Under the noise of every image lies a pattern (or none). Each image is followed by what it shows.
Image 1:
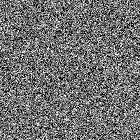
only noise
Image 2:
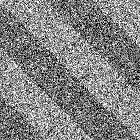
diagonal stripes
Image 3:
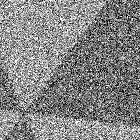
spokes from one point
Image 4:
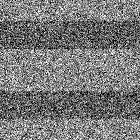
horizontal stripes
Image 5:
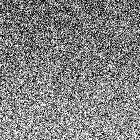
a smooth slope
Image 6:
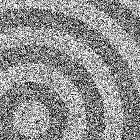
rings round one point
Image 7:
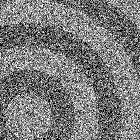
rings round one point
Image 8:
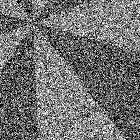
spokes from one point
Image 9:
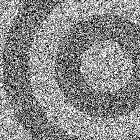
rings round one point
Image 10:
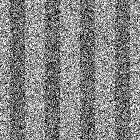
vertical stripes
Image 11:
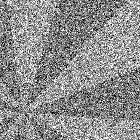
spokes from one point
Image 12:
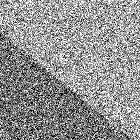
a sharp edge
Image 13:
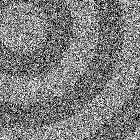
rings round one point
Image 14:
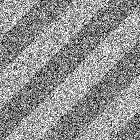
diagonal stripes
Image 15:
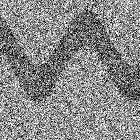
a wavy band
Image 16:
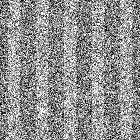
vertical stripes
